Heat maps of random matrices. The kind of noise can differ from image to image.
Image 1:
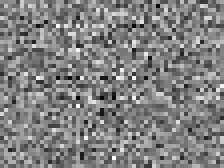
low rank plus noise
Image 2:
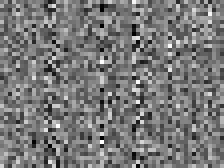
columns of uneven size
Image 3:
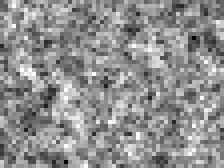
blotchy
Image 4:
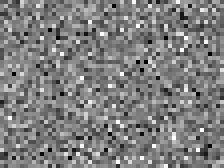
heavy tails
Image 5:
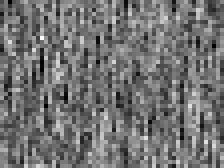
streaked along the columns
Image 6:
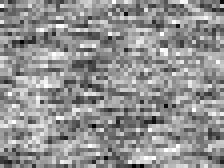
streaked along the rows
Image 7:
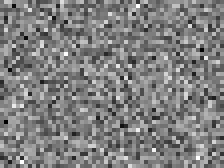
independent entries
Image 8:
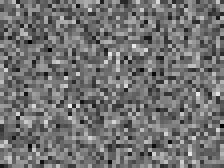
independent entries
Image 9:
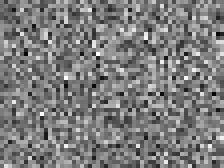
low rank plus noise
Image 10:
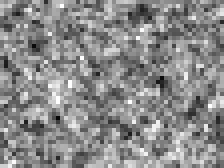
blotchy
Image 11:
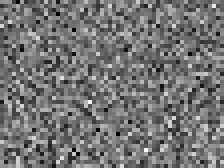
independent entries
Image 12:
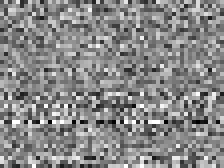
rows of uneven size
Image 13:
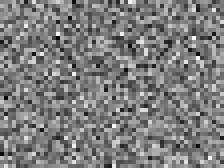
low rank plus noise
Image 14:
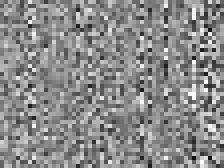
columns of uneven size
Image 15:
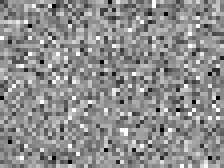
heavy tails
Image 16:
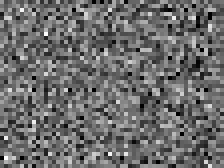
low rank plus noise
